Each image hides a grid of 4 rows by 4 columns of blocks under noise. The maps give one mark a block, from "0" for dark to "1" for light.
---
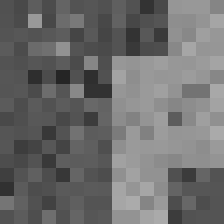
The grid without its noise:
0 0 0 1
0 0 1 1
0 0 1 1
0 0 1 0
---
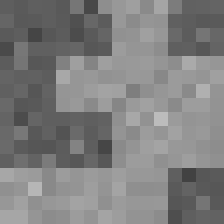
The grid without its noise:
0 0 1 0
0 1 1 1
0 0 1 1
1 1 1 0
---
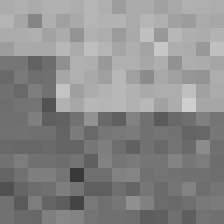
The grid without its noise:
1 1 1 1
0 1 1 1
0 0 0 0
0 0 0 0
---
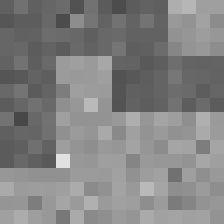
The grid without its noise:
0 0 0 1
0 1 0 0
0 1 1 1
1 1 1 1
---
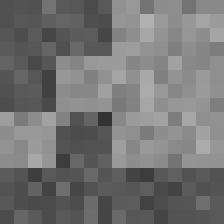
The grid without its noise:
0 0 1 1
0 1 1 1
1 0 1 1
0 0 0 0
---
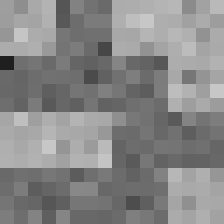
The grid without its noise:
1 0 1 1
0 0 0 1
1 1 0 0
0 0 0 1
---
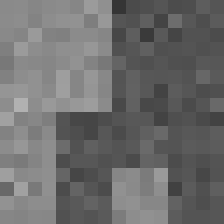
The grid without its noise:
1 1 0 0
1 1 0 0
1 0 0 0
1 0 1 0
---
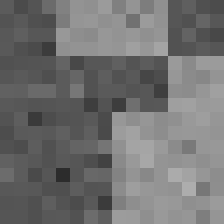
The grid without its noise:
0 1 1 0
0 0 0 1
0 0 1 1
0 0 1 1
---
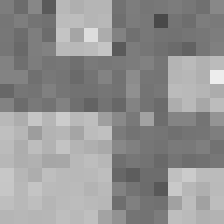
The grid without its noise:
0 1 0 0
0 0 0 1
1 1 0 0
1 1 0 1
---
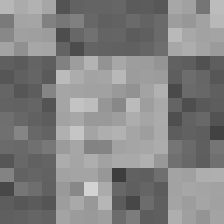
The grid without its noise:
1 0 0 1
0 1 1 0
0 1 1 0
0 1 0 1
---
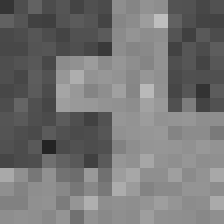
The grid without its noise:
0 0 1 0
0 1 1 0
0 0 1 1
1 1 1 1
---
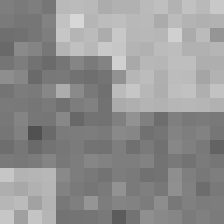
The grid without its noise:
0 1 1 1
0 0 1 1
0 0 0 0
1 0 0 0
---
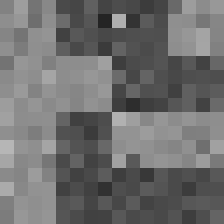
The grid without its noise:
1 0 0 1
1 1 0 0
1 0 1 1
1 0 0 0
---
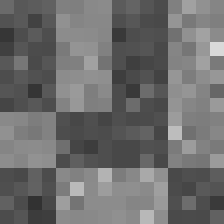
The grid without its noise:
0 1 0 1
0 1 0 1
1 0 0 1
0 1 1 0
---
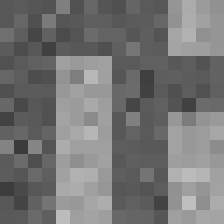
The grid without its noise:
0 0 0 1
0 1 0 0
0 1 0 1
0 1 0 1
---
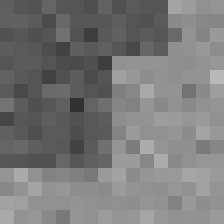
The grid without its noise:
0 0 0 1
0 0 1 1
0 0 1 1
1 1 1 1
